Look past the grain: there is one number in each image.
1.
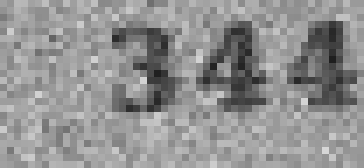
344
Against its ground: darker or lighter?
darker
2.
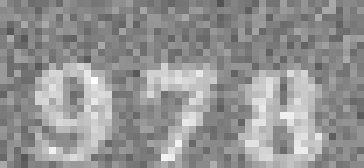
978
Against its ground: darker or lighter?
lighter
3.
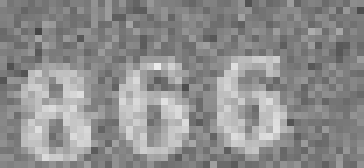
866
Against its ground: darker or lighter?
lighter
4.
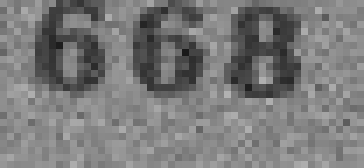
668
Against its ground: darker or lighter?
darker
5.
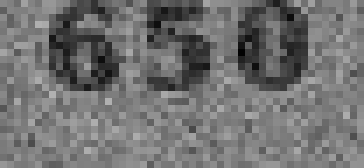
650
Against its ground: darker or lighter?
darker
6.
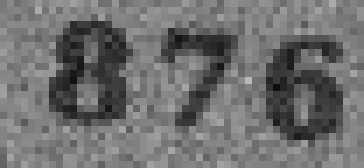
876
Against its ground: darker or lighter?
darker
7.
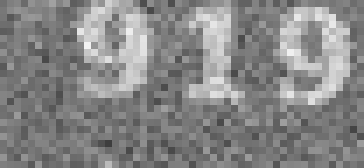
919
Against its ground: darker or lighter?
lighter
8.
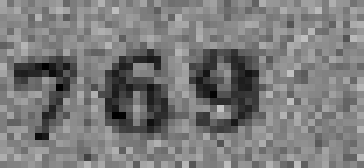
769
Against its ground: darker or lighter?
darker
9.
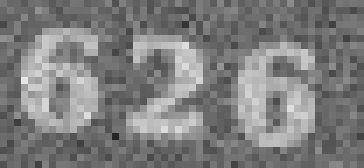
626
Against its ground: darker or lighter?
lighter
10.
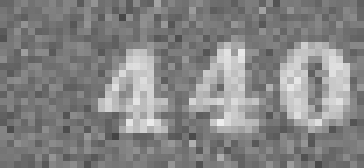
440
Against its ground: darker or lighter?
lighter
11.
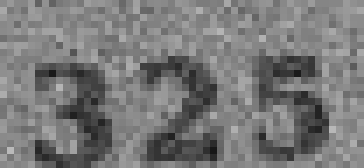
325
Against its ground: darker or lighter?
darker
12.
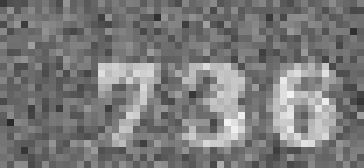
736
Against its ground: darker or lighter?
lighter
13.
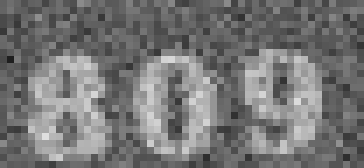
809
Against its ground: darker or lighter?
lighter
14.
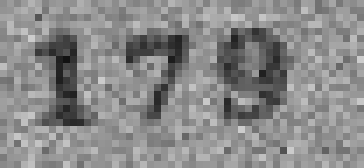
179
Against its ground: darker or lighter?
darker
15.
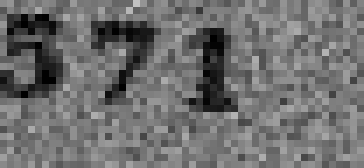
571
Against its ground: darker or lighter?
darker
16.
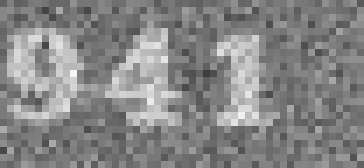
941
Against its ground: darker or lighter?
lighter
